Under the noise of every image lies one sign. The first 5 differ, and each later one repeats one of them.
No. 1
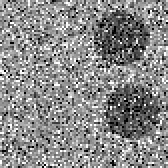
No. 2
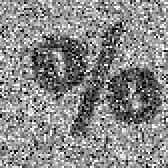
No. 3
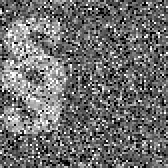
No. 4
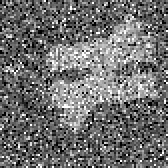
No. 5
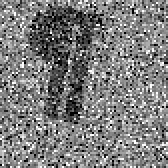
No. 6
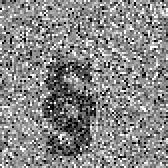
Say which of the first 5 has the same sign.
3
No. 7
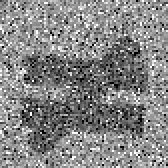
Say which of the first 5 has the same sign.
4
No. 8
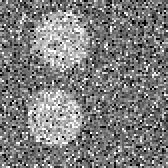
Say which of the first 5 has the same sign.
1
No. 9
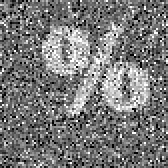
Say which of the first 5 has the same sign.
2
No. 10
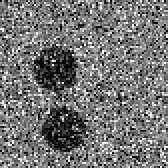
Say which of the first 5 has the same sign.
1
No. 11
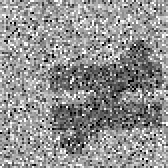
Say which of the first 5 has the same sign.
4
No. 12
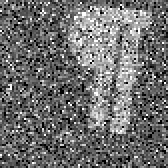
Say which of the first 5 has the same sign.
5
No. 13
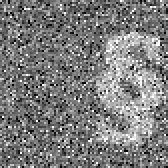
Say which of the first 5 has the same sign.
3
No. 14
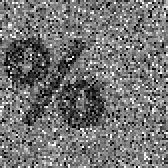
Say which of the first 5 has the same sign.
2
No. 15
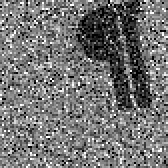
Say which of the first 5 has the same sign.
5
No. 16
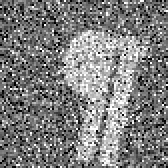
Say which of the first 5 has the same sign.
5
